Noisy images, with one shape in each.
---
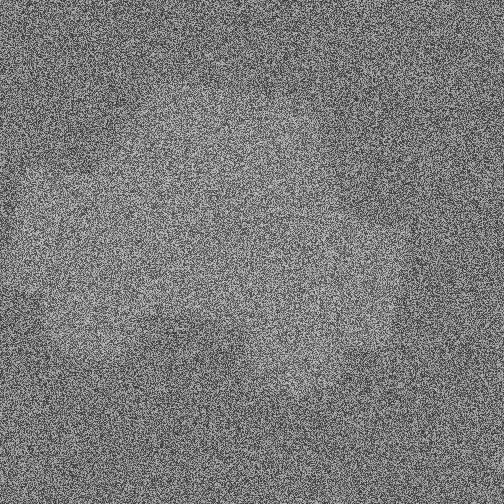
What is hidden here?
light car
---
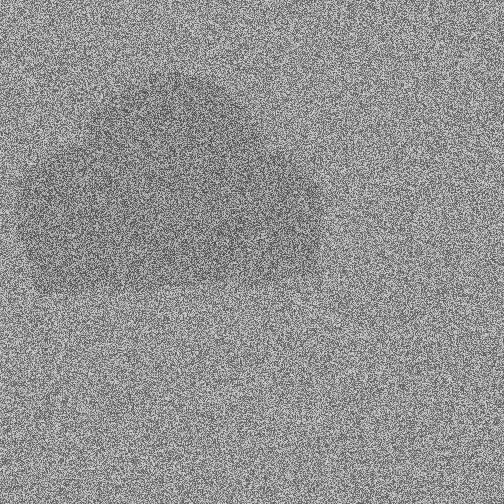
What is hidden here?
dark cloud
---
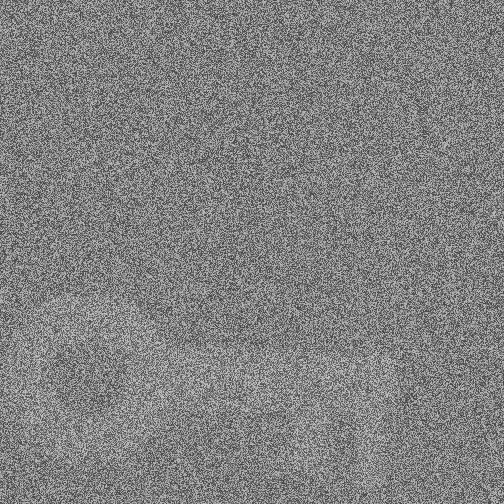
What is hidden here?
light key
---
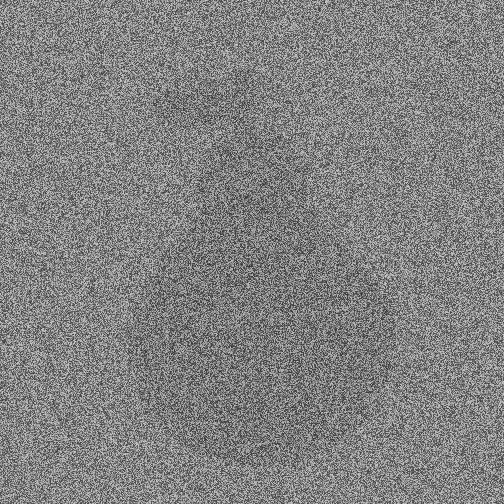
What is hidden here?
dark pear
